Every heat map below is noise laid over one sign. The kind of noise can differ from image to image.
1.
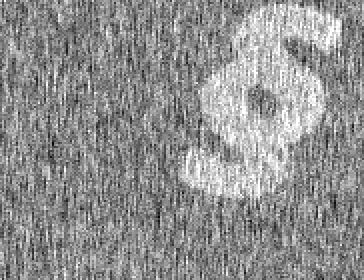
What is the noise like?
streaked along the columns
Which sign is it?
section sign
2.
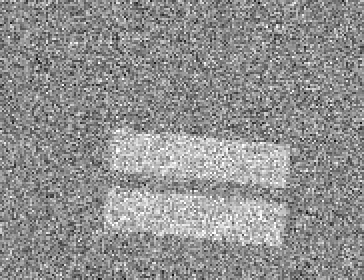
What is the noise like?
low rank plus noise
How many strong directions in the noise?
five to eight
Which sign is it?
equals sign
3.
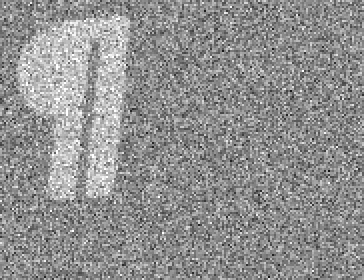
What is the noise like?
independent entries
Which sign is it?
pilcrow
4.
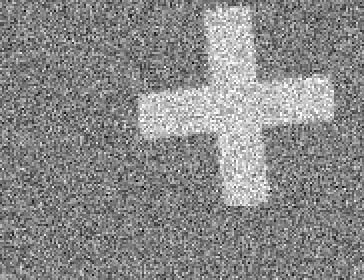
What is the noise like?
low rank plus noise
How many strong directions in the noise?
three or four
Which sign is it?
plus sign
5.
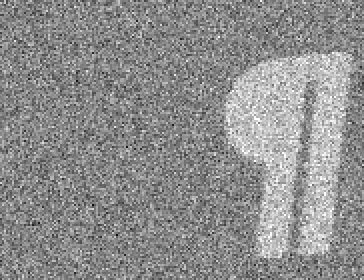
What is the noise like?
independent entries
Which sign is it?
pilcrow
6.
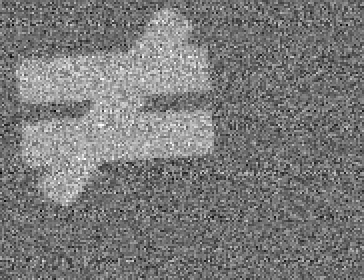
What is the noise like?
rows of uneven size
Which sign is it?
not-equal sign
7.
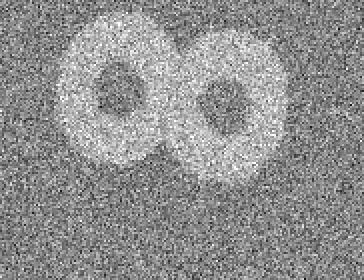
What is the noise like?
independent entries
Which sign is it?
infinity sign
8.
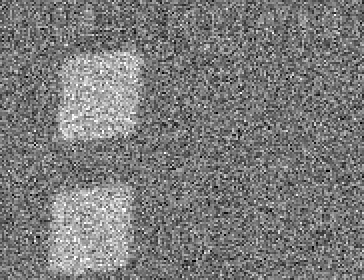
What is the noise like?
low rank plus noise
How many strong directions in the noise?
five to eight
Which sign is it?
colon
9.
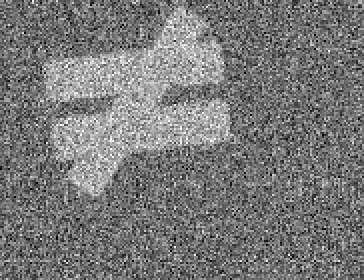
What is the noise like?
low rank plus noise
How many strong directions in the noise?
five to eight
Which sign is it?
not-equal sign
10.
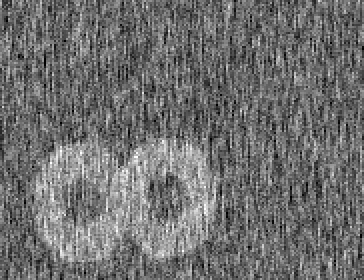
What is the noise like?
streaked along the columns
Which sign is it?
infinity sign
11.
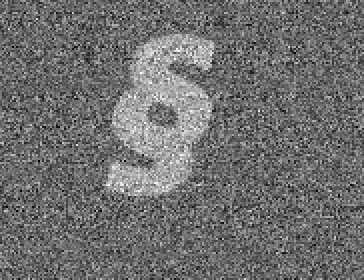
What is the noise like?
rows of uneven size
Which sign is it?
section sign
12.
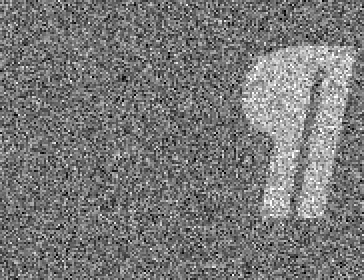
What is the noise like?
low rank plus noise
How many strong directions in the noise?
one
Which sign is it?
pilcrow
